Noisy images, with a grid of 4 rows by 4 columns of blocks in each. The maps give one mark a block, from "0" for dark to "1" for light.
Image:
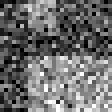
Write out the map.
0 1 0 0
0 0 0 0
0 1 1 1
0 1 1 1
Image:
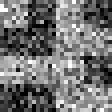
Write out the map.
1 0 1 0
0 0 1 1
1 1 1 0
0 0 1 1
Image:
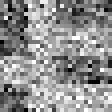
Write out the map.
0 1 0 0
0 1 1 1
1 1 0 0
0 1 1 1
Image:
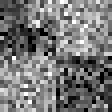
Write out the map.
0 1 1 1
0 0 1 1
1 1 0 0
1 1 0 0
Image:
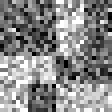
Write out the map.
0 0 1 0
0 0 1 0
1 1 0 0
1 0 1 1
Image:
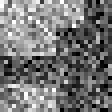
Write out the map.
1 1 1 0
1 1 0 0
0 0 0 0
1 1 0 0
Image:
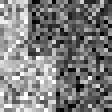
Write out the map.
1 0 0 0
1 0 0 0
1 1 0 0
1 1 0 0
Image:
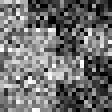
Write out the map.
1 0 0 0
1 1 0 1
1 1 1 0
1 1 0 0
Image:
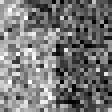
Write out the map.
1 0 0 0
1 1 0 0
1 1 0 0
1 1 0 0
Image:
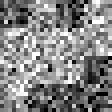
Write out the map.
0 1 0 1
1 1 1 1
1 1 1 0
1 0 0 0
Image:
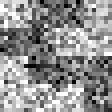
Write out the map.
1 0 0 1
0 0 1 1
1 0 0 0
1 1 1 0
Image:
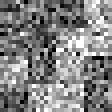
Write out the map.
0 0 0 1
0 0 1 1
1 0 1 0
0 1 1 0
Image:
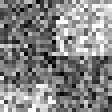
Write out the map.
0 0 1 1
0 0 1 1
0 0 0 0
1 1 0 0
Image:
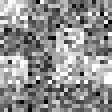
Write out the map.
1 0 0 0
0 0 1 0
1 0 1 1
0 0 0 0
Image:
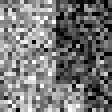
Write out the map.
1 1 0 0
1 1 0 0
1 1 0 0
1 1 1 0
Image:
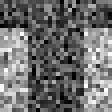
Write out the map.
0 0 0 0
1 0 0 1
1 0 0 1
1 0 0 1
